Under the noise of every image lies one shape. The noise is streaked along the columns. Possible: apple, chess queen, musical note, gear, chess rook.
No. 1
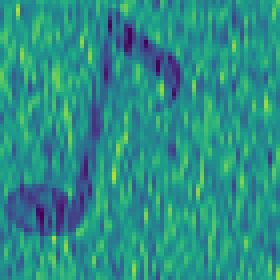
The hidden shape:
musical note
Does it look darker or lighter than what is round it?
darker
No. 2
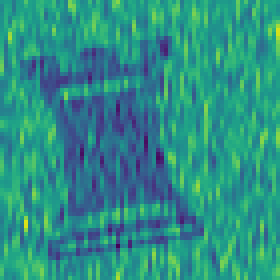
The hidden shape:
chess rook
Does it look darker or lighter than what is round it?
darker
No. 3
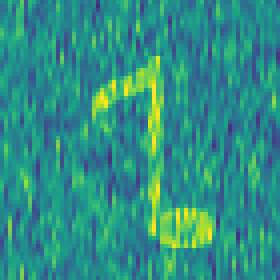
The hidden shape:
musical note
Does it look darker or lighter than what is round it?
lighter
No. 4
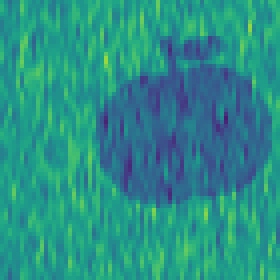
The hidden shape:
apple
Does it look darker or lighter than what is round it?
darker
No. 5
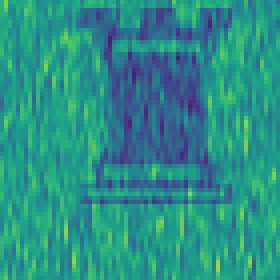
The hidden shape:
chess rook
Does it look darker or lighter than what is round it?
darker
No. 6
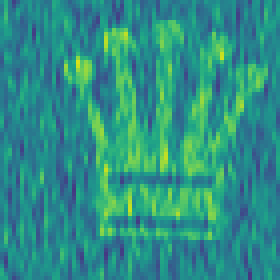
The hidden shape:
chess queen
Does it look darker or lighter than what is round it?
lighter
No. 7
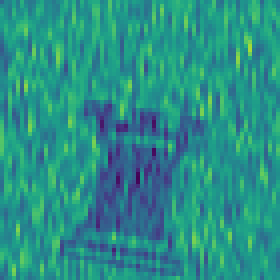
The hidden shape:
chess rook
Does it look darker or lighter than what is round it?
darker
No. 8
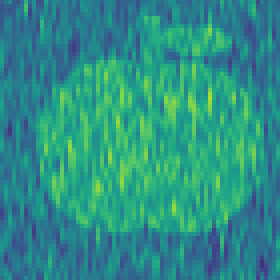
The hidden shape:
apple
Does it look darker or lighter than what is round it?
lighter
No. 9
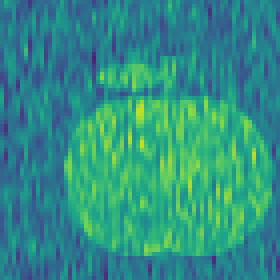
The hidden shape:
apple
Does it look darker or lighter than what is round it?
lighter
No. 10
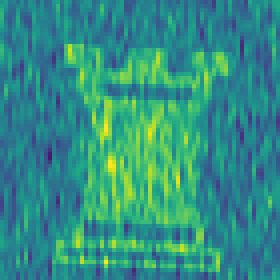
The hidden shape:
chess rook
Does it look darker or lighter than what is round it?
lighter
